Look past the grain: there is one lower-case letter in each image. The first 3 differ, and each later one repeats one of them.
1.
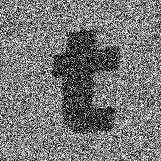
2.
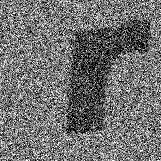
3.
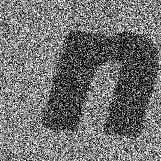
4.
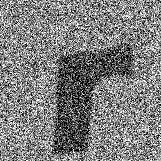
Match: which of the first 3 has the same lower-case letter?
2
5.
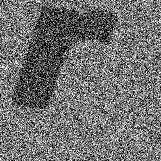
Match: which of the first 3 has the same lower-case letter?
2
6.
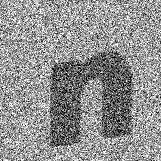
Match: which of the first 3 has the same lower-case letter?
3
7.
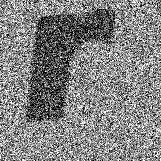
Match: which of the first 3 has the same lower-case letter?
2
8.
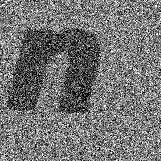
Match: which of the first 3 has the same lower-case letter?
3
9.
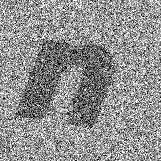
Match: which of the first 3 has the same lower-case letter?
3
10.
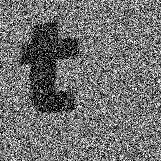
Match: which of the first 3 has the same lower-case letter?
1
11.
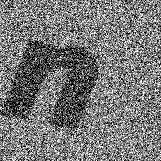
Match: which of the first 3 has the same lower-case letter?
3
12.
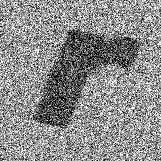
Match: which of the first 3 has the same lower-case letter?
2
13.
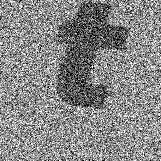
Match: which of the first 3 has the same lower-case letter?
1
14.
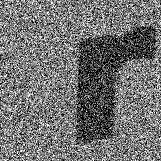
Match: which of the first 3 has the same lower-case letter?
2
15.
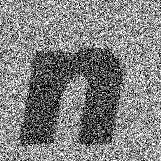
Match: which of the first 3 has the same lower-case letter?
3
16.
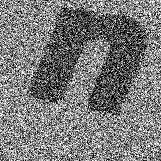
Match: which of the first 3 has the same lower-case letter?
3
